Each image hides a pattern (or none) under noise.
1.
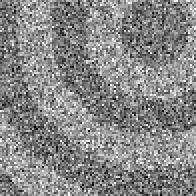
rings round one point
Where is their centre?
top right
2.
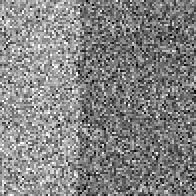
a sharp edge
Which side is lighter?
left
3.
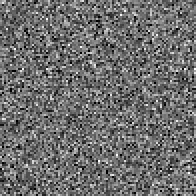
only noise
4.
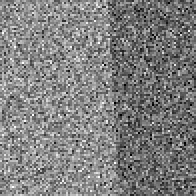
a sharp edge
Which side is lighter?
left
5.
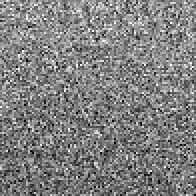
a smooth slope
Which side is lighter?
top
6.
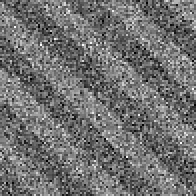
diagonal stripes
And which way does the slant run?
top left to bottom right
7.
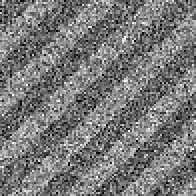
diagonal stripes
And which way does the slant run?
bottom left to top right
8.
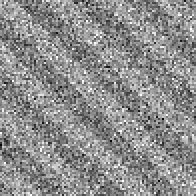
diagonal stripes
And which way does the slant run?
top left to bottom right
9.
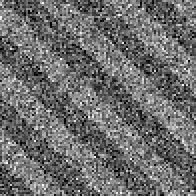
diagonal stripes
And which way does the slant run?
top left to bottom right
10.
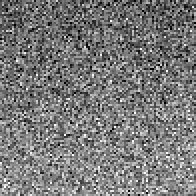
a smooth slope
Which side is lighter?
bottom
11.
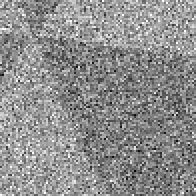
spokes from one point
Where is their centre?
top left
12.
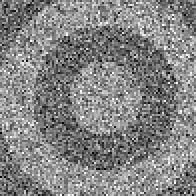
rings round one point
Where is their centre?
centre
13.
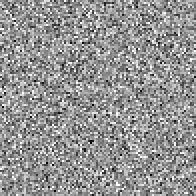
only noise
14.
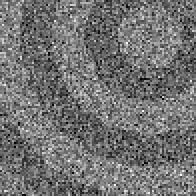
rings round one point
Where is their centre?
top right
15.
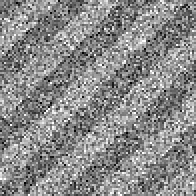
diagonal stripes
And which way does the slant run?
bottom left to top right
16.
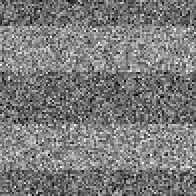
horizontal stripes
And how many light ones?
2
